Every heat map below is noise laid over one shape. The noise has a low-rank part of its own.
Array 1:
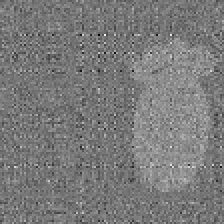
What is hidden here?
light footprint
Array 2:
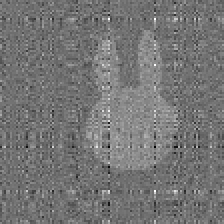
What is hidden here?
light rabbit's head
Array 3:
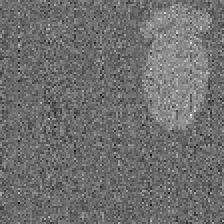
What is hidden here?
light footprint
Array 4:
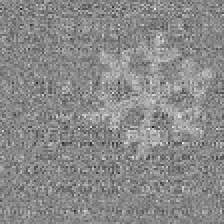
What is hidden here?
light snowflake
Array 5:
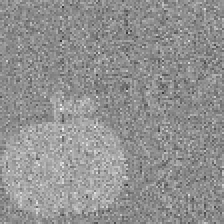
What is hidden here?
light apple
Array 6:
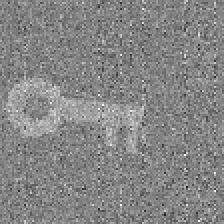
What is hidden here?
light key
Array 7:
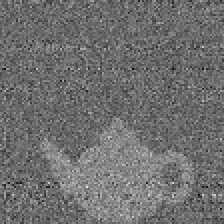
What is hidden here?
light teapot
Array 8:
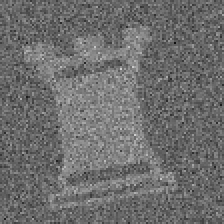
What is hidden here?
light chess rook
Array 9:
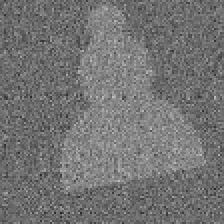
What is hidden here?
light chess pawn
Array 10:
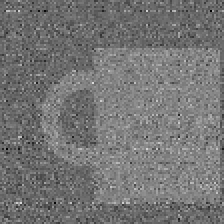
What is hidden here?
light cup
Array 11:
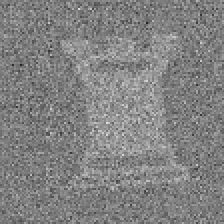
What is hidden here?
light chess rook
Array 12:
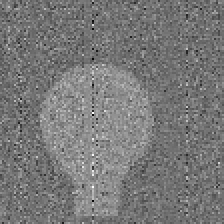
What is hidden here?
light light bulb
